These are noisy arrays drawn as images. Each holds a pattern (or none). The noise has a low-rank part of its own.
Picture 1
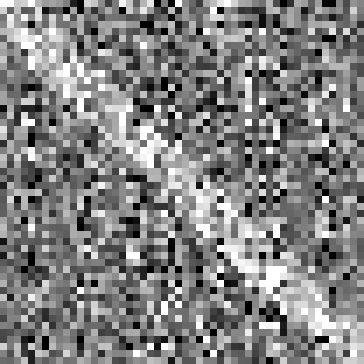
a diagonal band
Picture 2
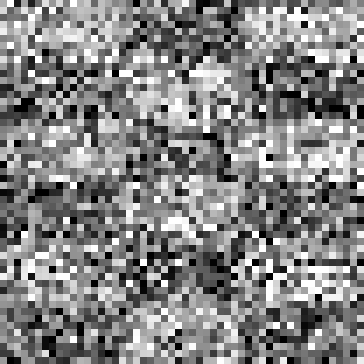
a checkerboard
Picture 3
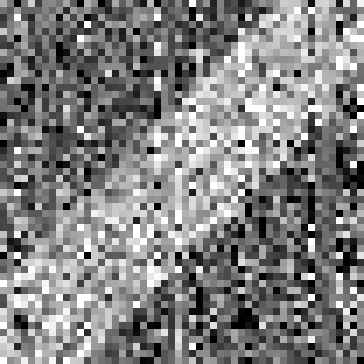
a diagonal band
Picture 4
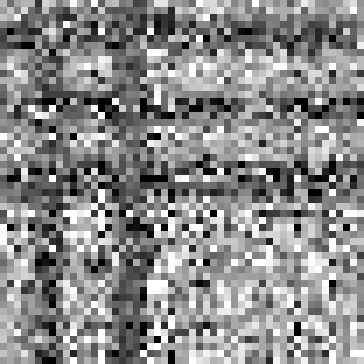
bands of rows crossing bands of columns
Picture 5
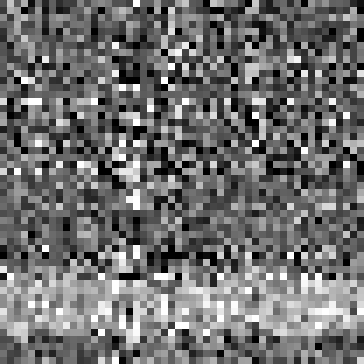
one band of rows
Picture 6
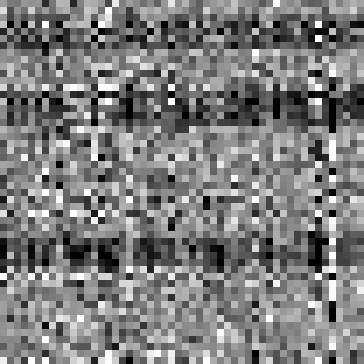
bands of rows
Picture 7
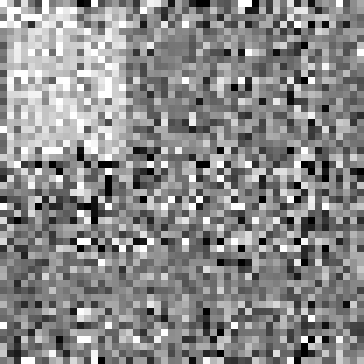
one block
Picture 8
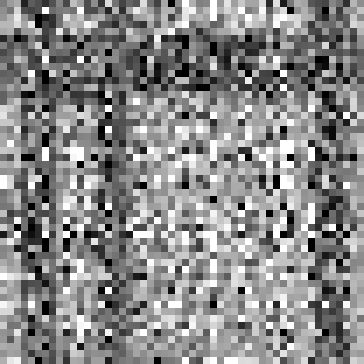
bands of rows crossing bands of columns
